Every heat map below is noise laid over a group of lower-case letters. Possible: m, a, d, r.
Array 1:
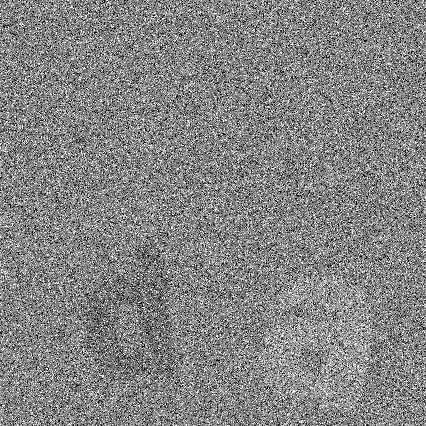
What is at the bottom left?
d
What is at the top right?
nothing
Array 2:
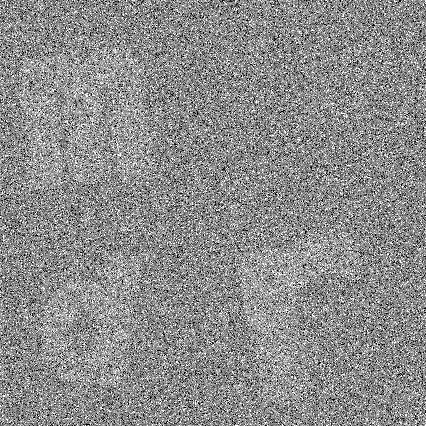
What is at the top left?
m
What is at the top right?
nothing
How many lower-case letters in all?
3
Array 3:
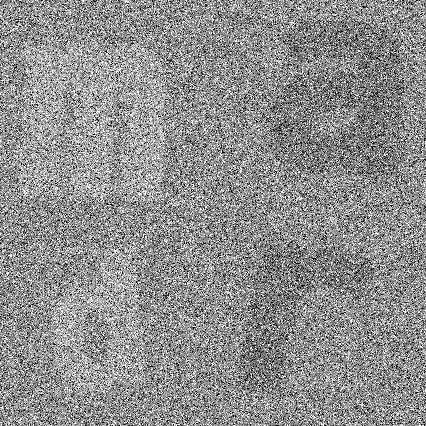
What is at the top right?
a
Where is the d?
bottom left
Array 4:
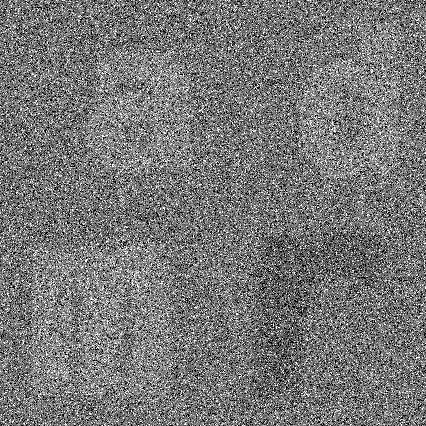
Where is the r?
bottom right
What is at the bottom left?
m
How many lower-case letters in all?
4
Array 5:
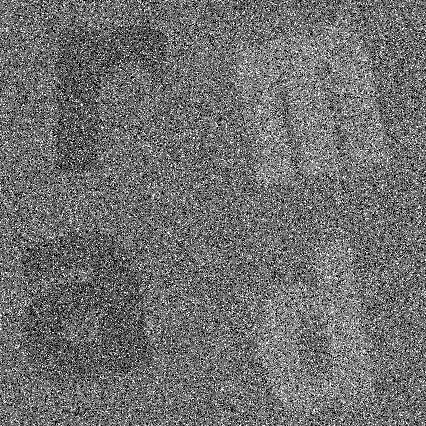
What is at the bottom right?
d
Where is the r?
top left
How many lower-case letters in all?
4
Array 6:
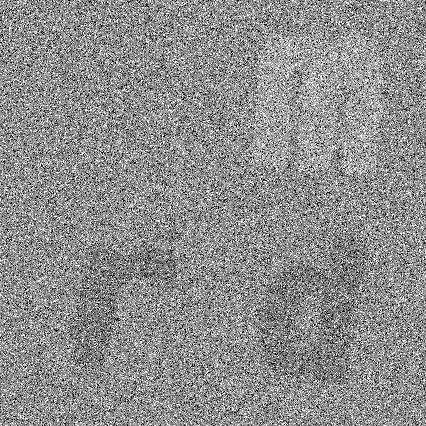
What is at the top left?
nothing
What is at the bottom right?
d
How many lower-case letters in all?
3
